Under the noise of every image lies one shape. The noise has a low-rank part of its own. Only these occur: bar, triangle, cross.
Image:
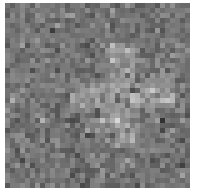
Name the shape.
cross
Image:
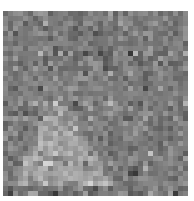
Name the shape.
triangle
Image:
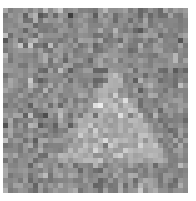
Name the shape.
triangle
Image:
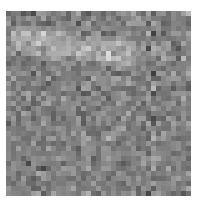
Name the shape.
bar
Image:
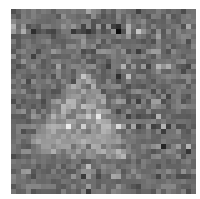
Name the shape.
triangle
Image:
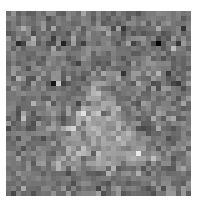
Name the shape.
triangle
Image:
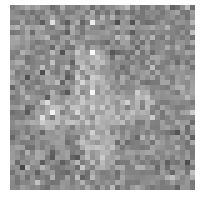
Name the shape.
cross
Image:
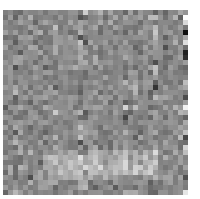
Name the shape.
bar
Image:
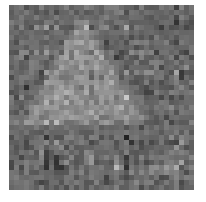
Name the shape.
triangle
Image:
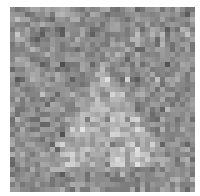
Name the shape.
triangle
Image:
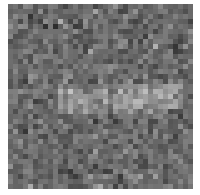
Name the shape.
bar
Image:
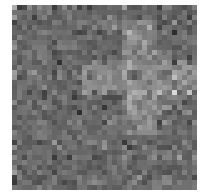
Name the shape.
cross
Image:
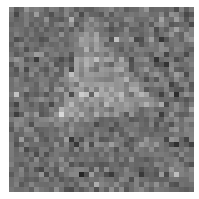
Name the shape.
triangle
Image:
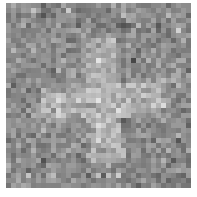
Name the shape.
cross
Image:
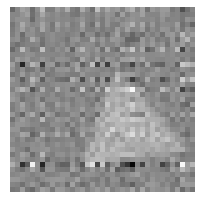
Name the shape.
triangle
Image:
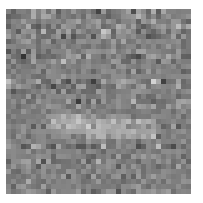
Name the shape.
bar
